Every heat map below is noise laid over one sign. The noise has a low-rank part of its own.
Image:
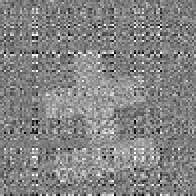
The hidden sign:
plus-minus sign
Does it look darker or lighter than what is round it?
lighter
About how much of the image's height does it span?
two thirds
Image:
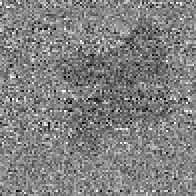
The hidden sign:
not-equal sign
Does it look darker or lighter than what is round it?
darker
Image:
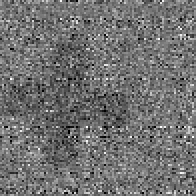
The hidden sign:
plus sign
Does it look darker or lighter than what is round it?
darker
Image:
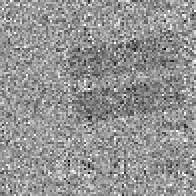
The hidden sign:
equals sign
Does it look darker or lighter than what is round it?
darker
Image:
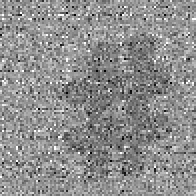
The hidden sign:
hash sign
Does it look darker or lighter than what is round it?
darker
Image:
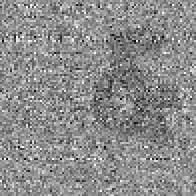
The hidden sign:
ampersand
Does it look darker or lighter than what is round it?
darker
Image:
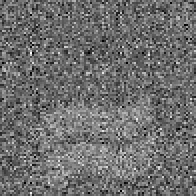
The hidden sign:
approximately sign
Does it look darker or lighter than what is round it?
lighter
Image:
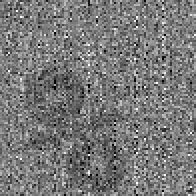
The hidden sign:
percent sign
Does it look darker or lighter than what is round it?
darker
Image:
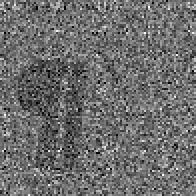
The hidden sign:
pilcrow
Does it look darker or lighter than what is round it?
darker
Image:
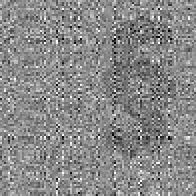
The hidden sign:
section sign
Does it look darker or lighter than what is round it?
darker
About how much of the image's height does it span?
two thirds
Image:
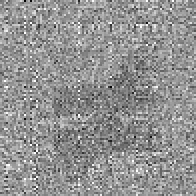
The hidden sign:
not-equal sign
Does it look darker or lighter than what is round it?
darker
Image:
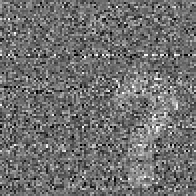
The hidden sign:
question mark
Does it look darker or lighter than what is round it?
lighter
